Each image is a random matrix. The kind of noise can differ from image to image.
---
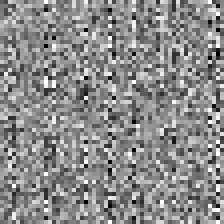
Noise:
columns of uneven size
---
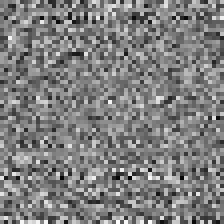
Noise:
rows of uneven size
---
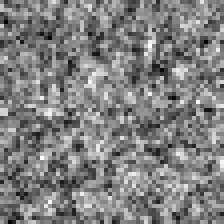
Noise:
blotchy
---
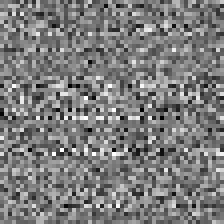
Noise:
rows of uneven size
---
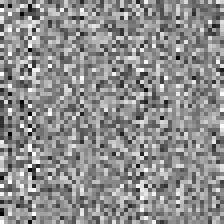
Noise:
columns of uneven size
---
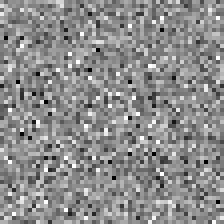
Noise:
heavy tails
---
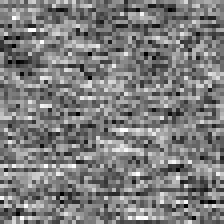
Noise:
streaked along the rows
